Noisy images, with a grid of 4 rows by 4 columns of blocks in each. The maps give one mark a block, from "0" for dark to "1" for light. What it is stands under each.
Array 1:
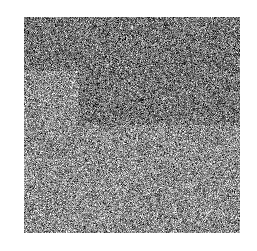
0 0 0 0
1 0 0 0
1 1 1 1
1 1 1 1
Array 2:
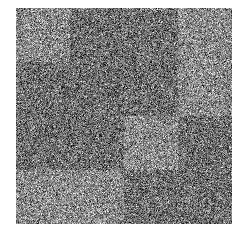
1 0 0 1
0 0 0 1
0 0 1 0
1 1 0 0
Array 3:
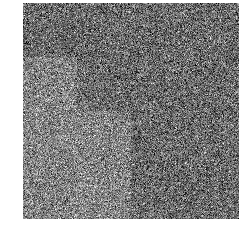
0 0 0 0
1 0 0 0
1 1 0 0
1 1 0 0
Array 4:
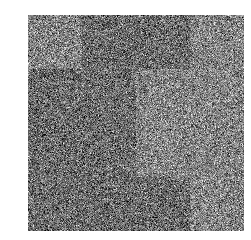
1 0 0 1
0 0 1 1
0 0 1 1
0 0 0 1
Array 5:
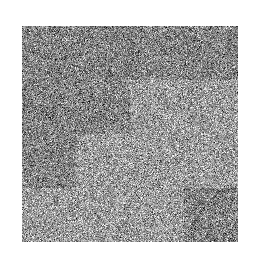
0 0 0 0
0 0 1 1
0 1 1 1
1 1 1 0
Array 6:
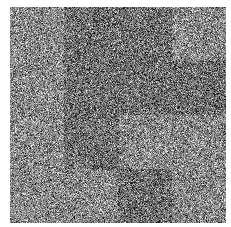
1 0 0 1
1 0 0 0
1 0 1 1
1 1 0 1
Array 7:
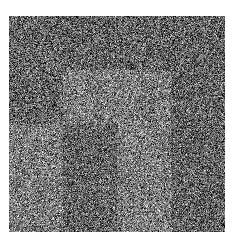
0 0 0 0
0 1 1 0
1 0 1 0
1 0 1 0
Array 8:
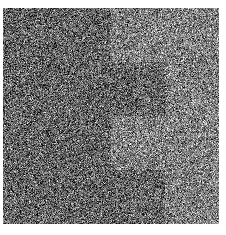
0 0 1 1
0 0 0 1
0 0 1 1
0 0 0 1
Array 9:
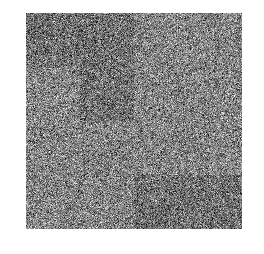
0 0 1 1
1 0 1 1
1 1 1 1
1 1 0 0
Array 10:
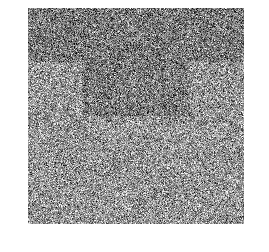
0 0 0 0
1 0 0 1
1 1 1 1
1 1 1 1
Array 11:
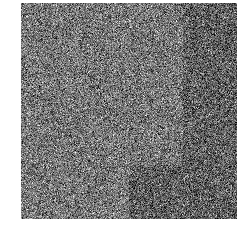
1 1 1 0
1 1 1 0
1 1 1 0
1 1 0 0
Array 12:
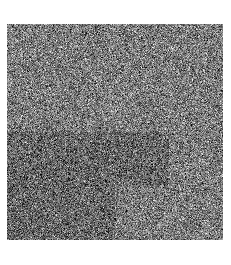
1 1 1 1
1 1 1 1
0 0 0 1
0 0 1 1
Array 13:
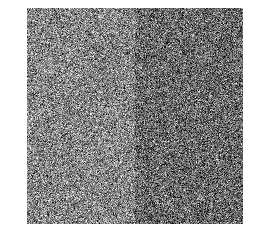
1 1 0 0
1 1 0 0
1 1 0 0
1 1 0 0
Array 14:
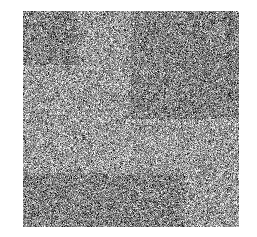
0 1 0 0
1 1 0 0
1 1 1 1
0 0 0 1
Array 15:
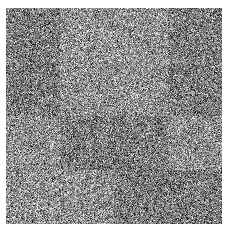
0 1 1 0
0 1 1 0
1 0 0 1
1 1 0 0
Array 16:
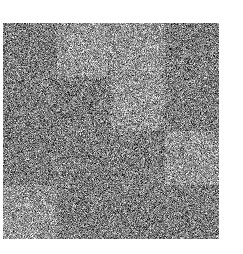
0 1 1 0
0 0 1 0
0 0 0 1
1 0 0 0
